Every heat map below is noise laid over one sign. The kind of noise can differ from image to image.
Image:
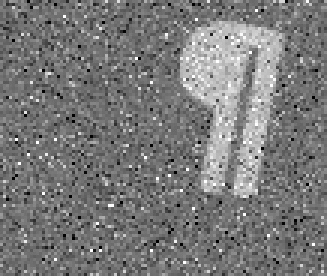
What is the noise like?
heavy tails
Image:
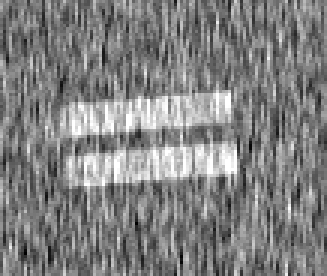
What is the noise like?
streaked along the columns
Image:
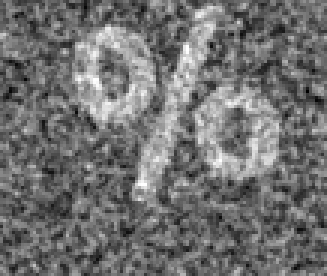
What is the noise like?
blotchy
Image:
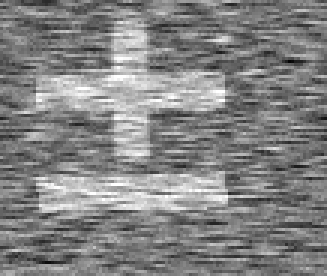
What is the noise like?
streaked along the rows
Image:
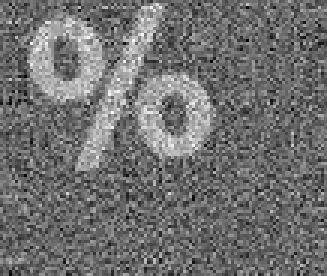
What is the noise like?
low rank plus noise
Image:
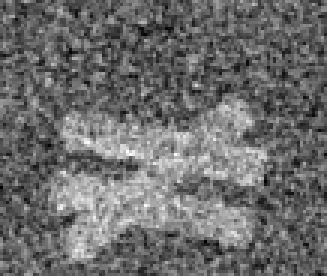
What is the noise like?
blotchy
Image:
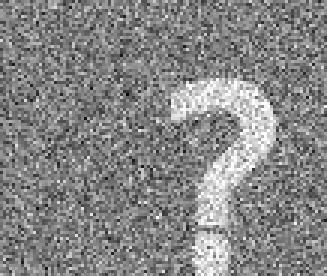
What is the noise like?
independent entries
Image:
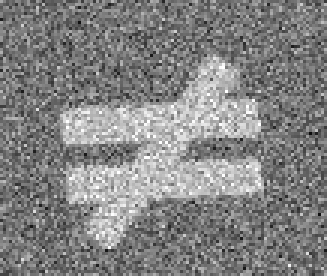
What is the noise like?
independent entries
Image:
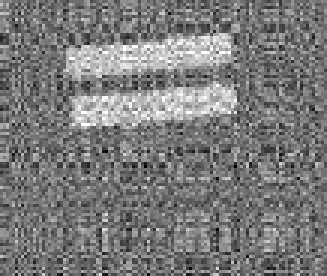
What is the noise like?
low rank plus noise
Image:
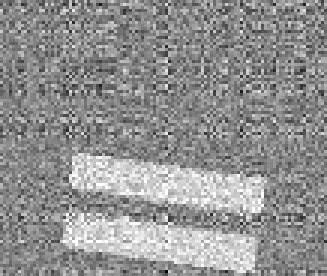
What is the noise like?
low rank plus noise
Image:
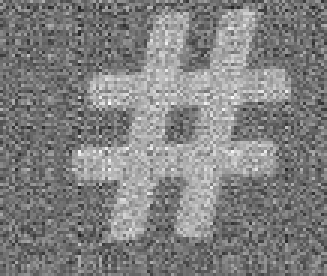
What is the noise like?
low rank plus noise
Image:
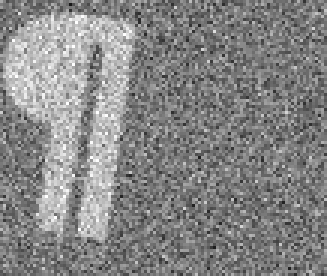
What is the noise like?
independent entries
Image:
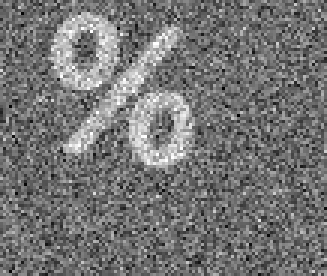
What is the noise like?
independent entries
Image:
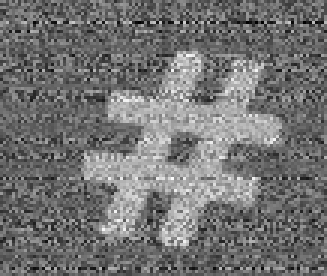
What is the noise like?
rows of uneven size
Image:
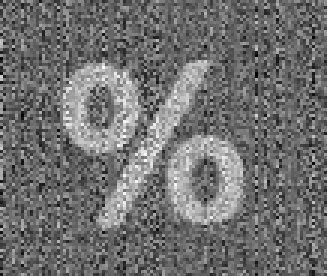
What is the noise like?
columns of uneven size
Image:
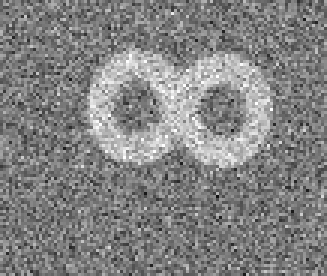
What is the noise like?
independent entries
